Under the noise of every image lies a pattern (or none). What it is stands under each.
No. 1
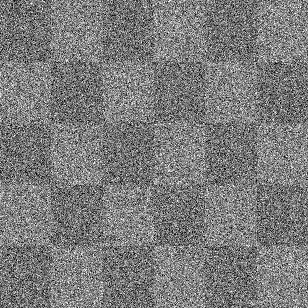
a checkerboard
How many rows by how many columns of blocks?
5 by 6
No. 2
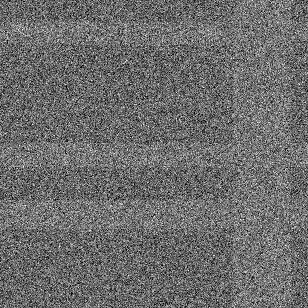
bands of rows crossing bands of columns
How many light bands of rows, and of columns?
3 and 1
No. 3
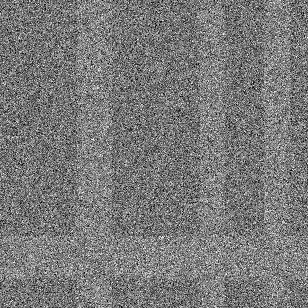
bands of rows crossing bands of columns
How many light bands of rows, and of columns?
1 and 3
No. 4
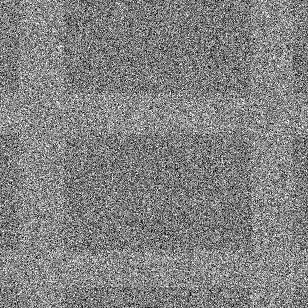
bands of rows crossing bands of columns
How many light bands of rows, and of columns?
2 and 2
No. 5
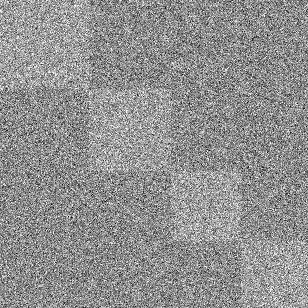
blocks along the diagonal
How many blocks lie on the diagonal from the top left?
4
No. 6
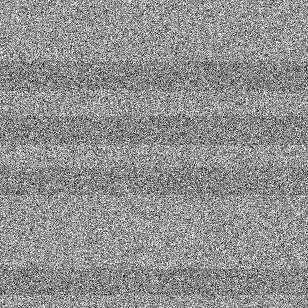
bands of rows
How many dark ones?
4
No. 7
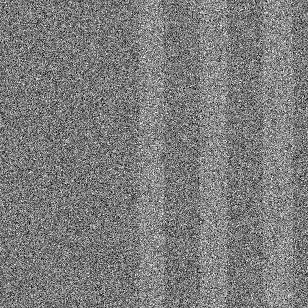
bands of columns
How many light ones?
3
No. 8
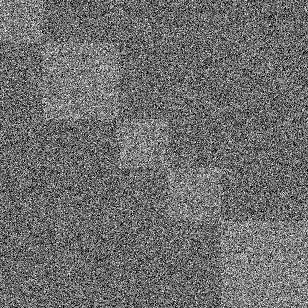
blocks along the diagonal
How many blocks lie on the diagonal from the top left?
5
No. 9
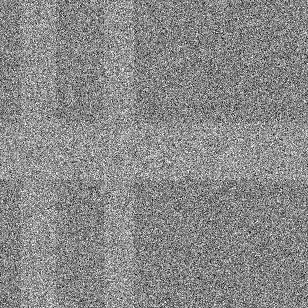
bands of rows crossing bands of columns
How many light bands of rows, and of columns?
1 and 2
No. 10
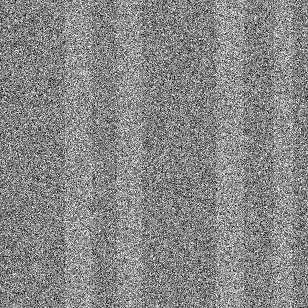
bands of columns
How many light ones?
4
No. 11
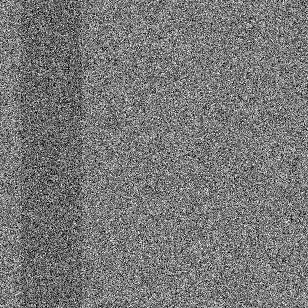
one band of columns
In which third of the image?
left
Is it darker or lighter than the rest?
darker
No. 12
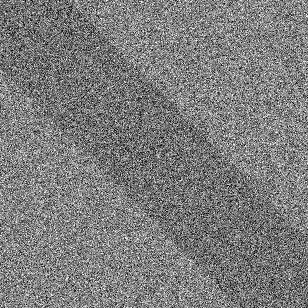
a diagonal band
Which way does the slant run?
top left to bottom right
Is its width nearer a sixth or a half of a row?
a half
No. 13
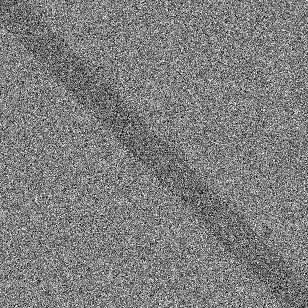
a diagonal band
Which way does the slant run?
top left to bottom right
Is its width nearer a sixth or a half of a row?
a sixth
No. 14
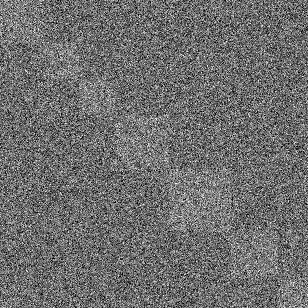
blocks along the diagonal
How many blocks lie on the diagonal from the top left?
7
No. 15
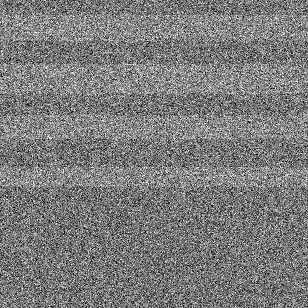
bands of rows
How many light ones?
4
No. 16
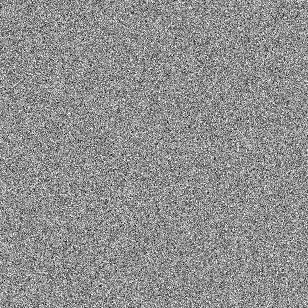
only noise
